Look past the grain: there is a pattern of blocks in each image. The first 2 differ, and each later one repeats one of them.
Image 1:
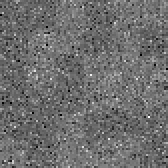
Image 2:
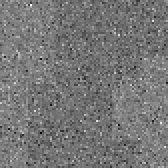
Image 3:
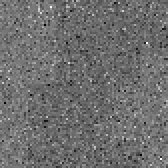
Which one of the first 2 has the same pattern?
2
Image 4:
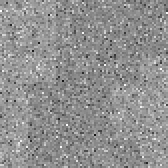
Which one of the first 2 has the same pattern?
2
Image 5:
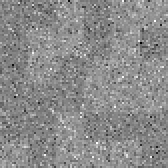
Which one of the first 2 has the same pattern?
1
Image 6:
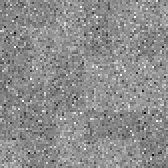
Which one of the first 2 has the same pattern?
1
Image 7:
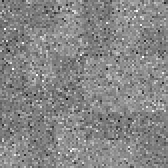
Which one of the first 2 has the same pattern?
1
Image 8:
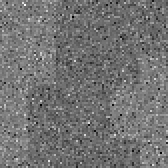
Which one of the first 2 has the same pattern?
2
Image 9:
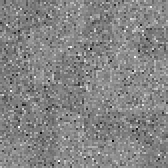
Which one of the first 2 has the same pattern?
1
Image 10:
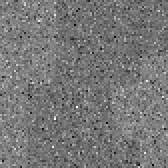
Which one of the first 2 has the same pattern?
2
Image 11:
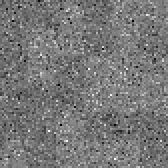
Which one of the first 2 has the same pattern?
1
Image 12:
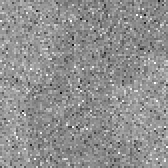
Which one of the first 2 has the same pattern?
2
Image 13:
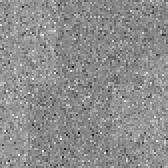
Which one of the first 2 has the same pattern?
2
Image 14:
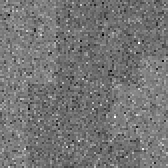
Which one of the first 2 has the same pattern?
2
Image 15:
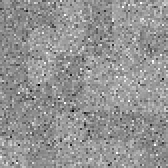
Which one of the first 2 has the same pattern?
1
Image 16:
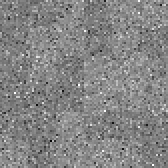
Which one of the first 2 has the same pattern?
1
